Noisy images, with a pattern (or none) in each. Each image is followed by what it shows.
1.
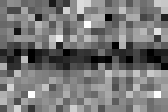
one horizontal stripe
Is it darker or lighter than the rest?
darker
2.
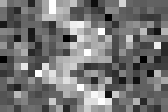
a wavy band
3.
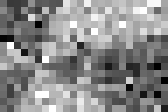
spokes from one point
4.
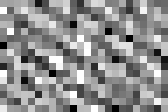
diagonal stripes
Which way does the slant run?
top left to bottom right
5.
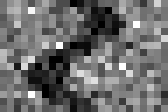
a wavy band
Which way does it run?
top to bottom
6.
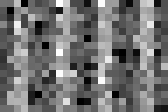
vertical stripes
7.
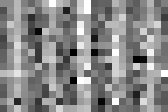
vertical stripes
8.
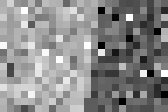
a sharp edge
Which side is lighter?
left
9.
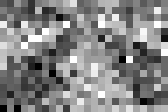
spokes from one point
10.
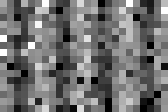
vertical stripes
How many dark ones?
4
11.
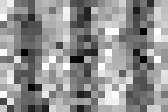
vertical stripes
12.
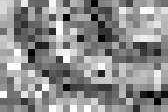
rings round one point
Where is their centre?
top right
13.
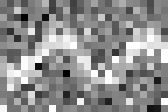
a wavy band
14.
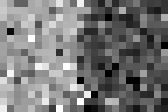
a sharp edge
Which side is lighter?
left
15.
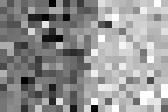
a sharp edge
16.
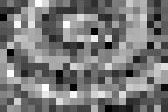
rings round one point
